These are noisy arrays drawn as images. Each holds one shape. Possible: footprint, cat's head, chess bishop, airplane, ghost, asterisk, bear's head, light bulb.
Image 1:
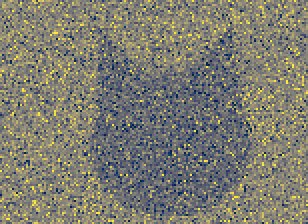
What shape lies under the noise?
cat's head
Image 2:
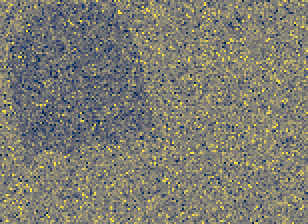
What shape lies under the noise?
ghost
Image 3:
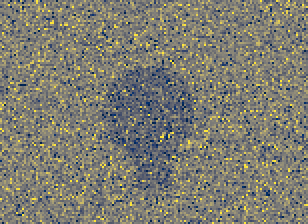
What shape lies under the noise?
light bulb
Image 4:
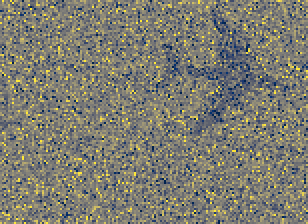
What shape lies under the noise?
airplane
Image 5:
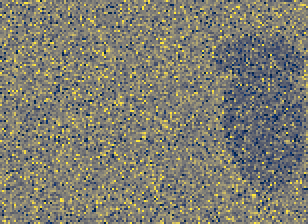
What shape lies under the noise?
footprint
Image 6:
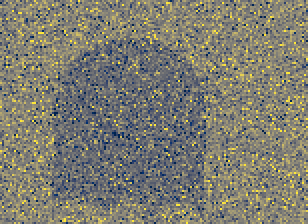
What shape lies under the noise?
ghost
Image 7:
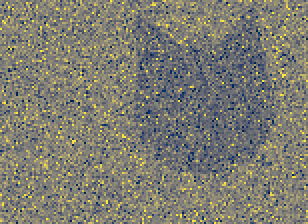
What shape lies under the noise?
cat's head
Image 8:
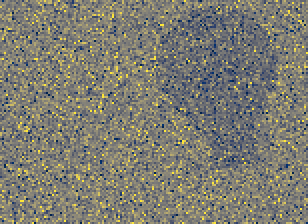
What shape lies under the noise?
light bulb
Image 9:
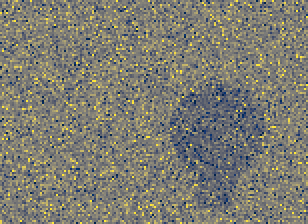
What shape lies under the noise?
light bulb
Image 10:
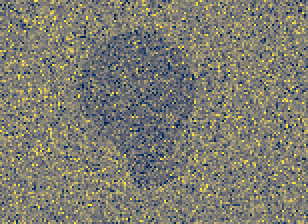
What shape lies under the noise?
light bulb
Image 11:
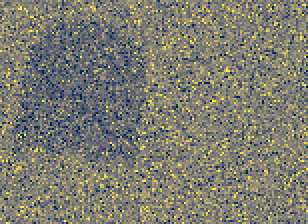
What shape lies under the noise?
ghost
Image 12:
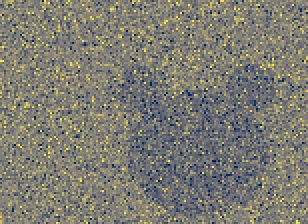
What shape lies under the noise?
bear's head
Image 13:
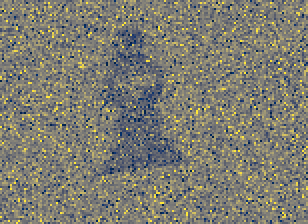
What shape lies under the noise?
chess bishop
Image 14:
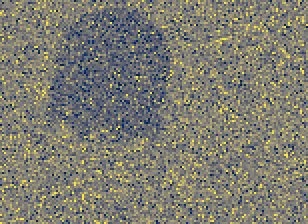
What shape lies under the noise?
ghost
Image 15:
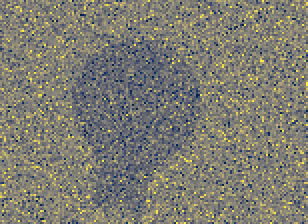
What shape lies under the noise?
light bulb
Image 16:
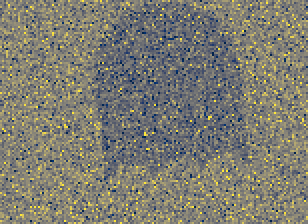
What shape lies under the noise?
ghost
